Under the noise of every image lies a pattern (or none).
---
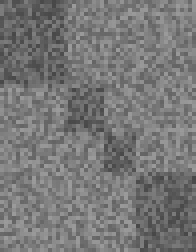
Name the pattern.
blocks along the diagonal
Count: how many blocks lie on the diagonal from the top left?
4
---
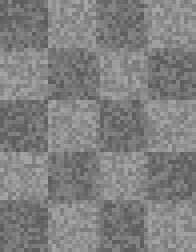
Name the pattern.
a checkerboard
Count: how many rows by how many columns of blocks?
5 by 4
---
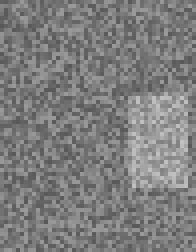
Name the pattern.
one block
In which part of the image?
middle right
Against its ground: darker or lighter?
lighter
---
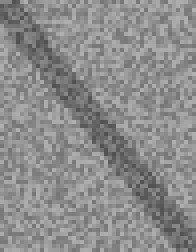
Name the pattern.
a diagonal band
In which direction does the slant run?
top left to bottom right
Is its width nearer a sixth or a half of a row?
a sixth
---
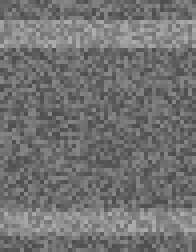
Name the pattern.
bands of rows
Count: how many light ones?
2
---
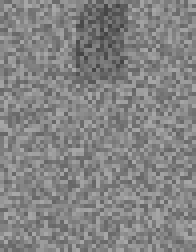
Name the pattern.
one block
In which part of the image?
top middle
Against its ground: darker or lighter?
darker
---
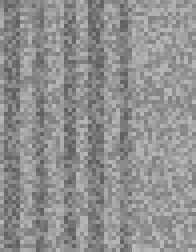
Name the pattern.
bands of columns
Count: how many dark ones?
5
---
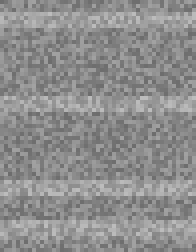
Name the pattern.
bands of rows
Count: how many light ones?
4
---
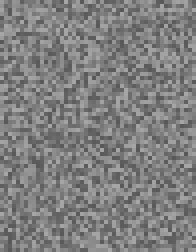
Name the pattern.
only noise
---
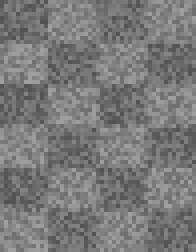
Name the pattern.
a checkerboard
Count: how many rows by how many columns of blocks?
6 by 4
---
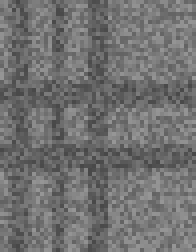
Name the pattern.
bands of rows crossing bands of columns
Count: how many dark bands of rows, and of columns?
2 and 3
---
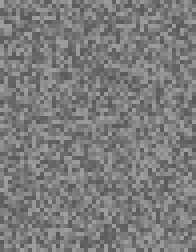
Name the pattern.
only noise
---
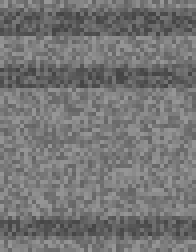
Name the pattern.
bands of rows
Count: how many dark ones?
3
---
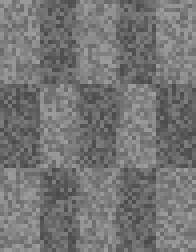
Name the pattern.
a checkerboard
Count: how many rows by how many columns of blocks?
3 by 5
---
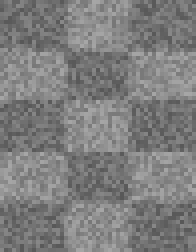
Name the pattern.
a checkerboard
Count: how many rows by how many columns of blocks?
5 by 3
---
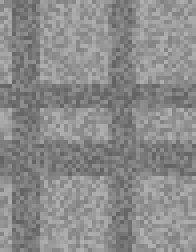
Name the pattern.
bands of rows crossing bands of columns
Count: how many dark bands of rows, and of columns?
2 and 2
